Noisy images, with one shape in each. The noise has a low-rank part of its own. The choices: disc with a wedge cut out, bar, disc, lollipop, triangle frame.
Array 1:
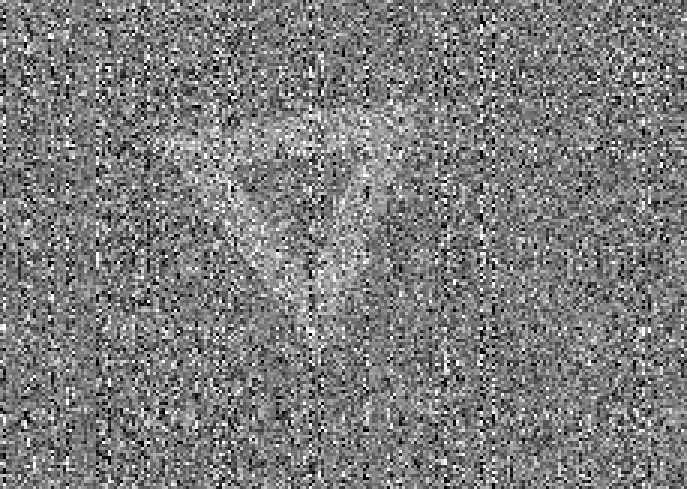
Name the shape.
triangle frame
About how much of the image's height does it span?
half
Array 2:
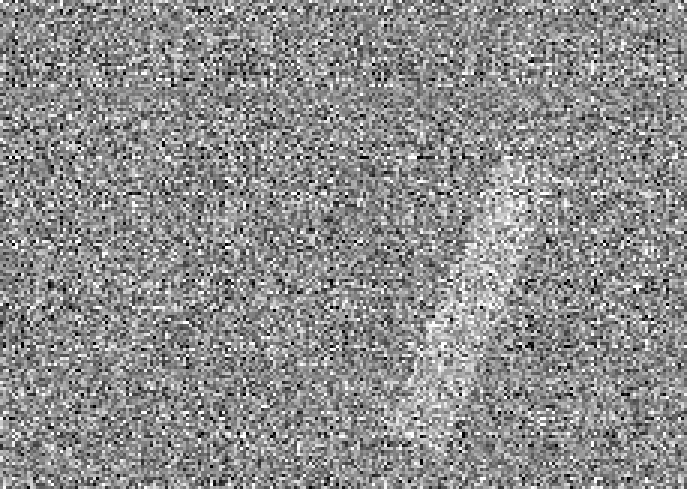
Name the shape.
bar
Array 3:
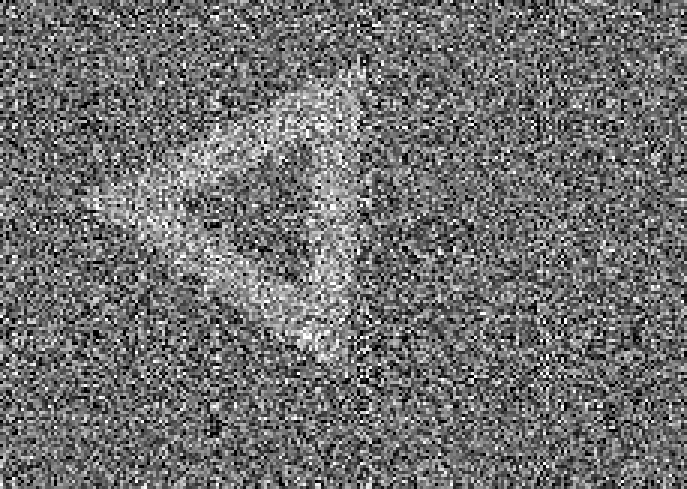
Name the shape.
triangle frame
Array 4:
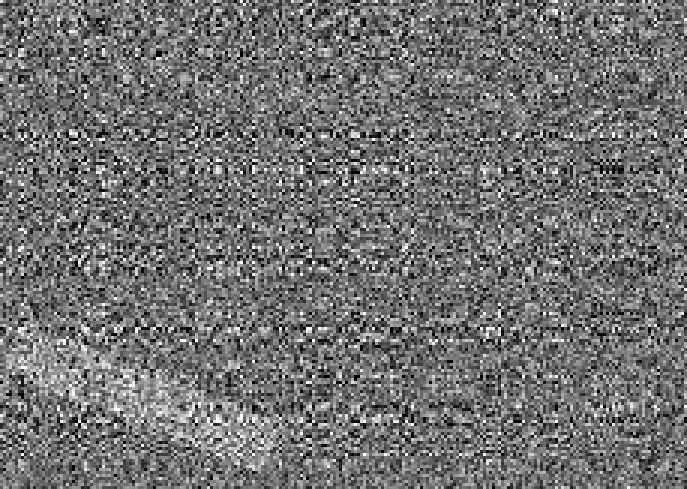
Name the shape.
bar
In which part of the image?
bottom left
